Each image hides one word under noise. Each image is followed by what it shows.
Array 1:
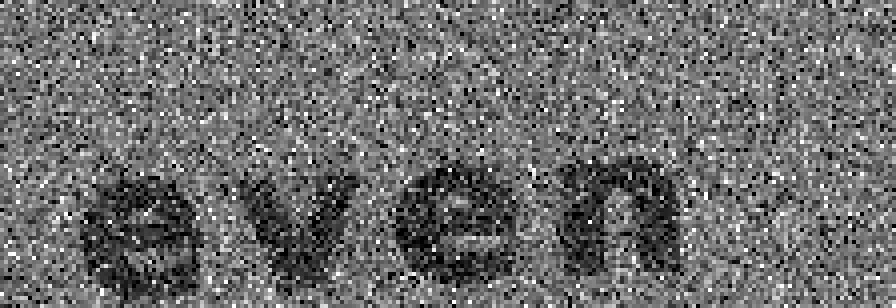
even
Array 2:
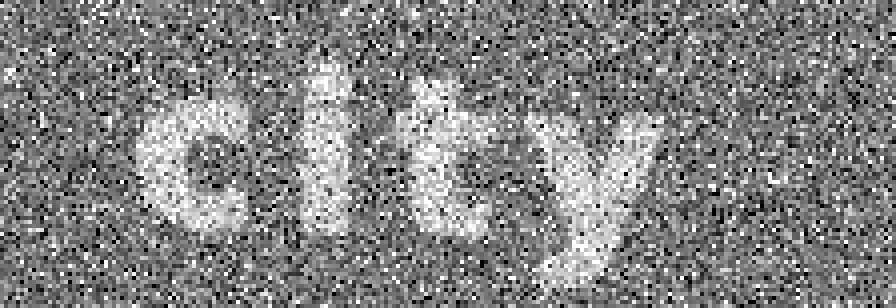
city
